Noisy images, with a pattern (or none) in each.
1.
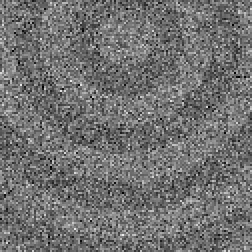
rings round one point
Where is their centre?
top middle
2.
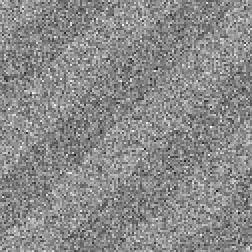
diagonal stripes
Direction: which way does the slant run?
bottom left to top right
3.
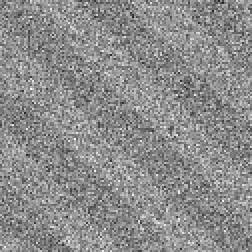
diagonal stripes
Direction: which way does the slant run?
top left to bottom right
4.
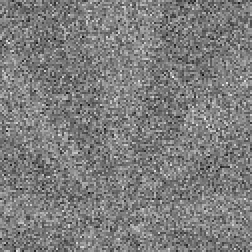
spokes from one point
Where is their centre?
bottom middle
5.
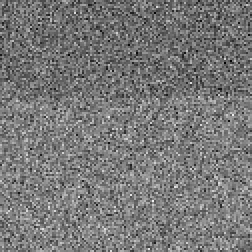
a sharp edge
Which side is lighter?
bottom
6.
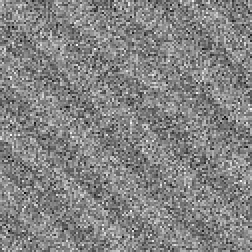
diagonal stripes
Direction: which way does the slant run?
top left to bottom right
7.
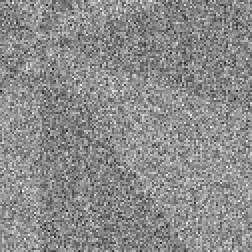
spokes from one point
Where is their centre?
top left
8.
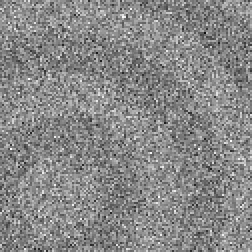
rings round one point
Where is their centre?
bottom left
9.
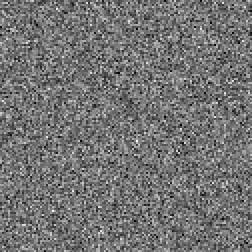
only noise
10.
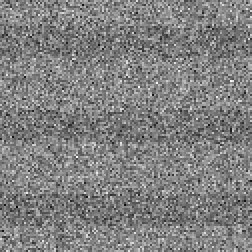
horizontal stripes
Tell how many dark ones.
3
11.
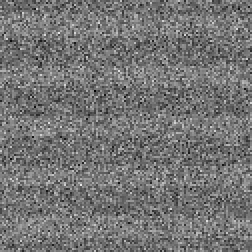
horizontal stripes
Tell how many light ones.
5
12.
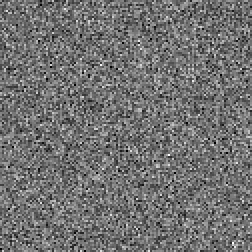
only noise
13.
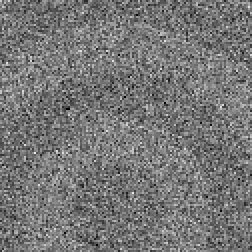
rings round one point
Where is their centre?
bottom middle
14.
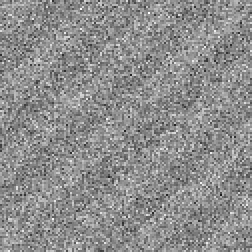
diagonal stripes
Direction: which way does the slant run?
bottom left to top right
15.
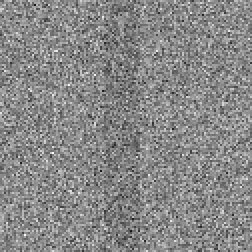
one vertical stripe
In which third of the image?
middle
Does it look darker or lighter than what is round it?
darker
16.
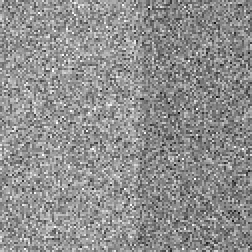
a sharp edge
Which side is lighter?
left
